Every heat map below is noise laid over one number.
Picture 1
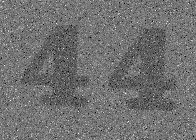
44
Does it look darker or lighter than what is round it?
darker
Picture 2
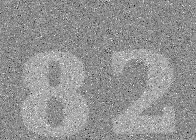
82
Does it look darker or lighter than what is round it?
lighter
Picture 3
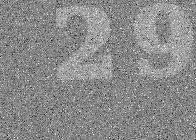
29
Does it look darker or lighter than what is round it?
lighter
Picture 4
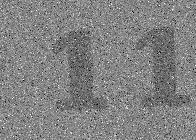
11
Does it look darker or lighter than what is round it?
darker
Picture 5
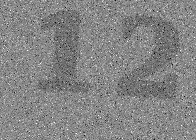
12
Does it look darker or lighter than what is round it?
darker
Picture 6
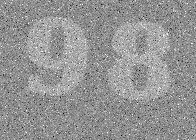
98
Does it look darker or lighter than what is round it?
lighter
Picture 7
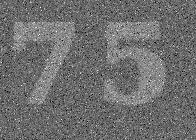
75
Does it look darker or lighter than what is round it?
lighter
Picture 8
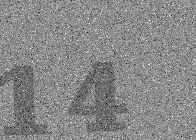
14
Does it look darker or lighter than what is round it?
darker
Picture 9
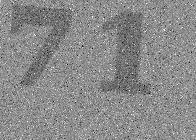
71
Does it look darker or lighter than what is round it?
darker
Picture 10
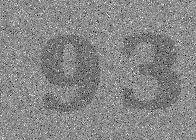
93
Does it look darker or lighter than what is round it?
darker
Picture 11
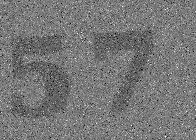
57
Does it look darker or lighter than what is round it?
darker
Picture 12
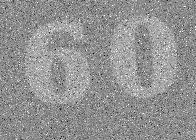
60
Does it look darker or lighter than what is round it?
lighter
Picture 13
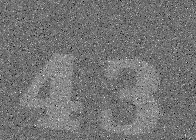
43
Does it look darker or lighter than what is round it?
lighter
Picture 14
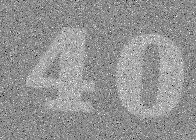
40
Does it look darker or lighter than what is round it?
lighter
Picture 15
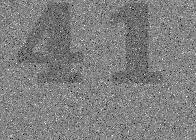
41
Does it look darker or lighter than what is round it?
darker
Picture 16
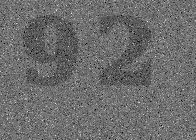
92
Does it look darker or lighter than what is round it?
darker
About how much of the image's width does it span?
two thirds
